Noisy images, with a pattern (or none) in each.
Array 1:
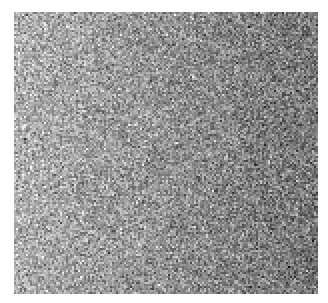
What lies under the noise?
a smooth slope
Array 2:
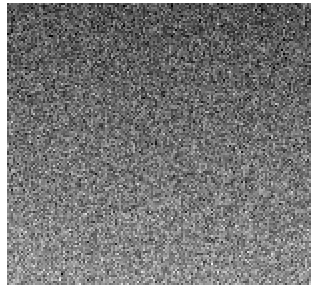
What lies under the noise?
a smooth slope
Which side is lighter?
bottom
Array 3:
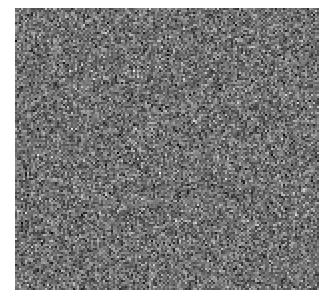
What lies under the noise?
only noise
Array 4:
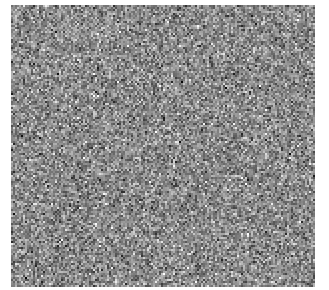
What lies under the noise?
only noise
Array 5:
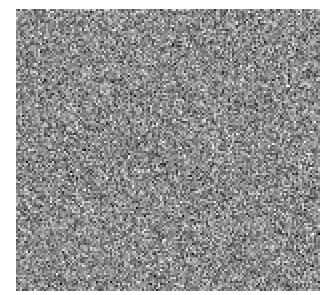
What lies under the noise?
only noise
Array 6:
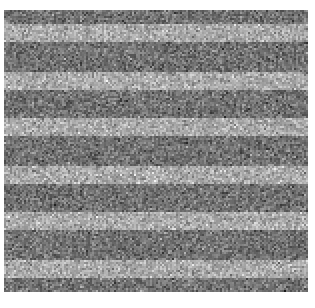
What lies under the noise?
horizontal stripes
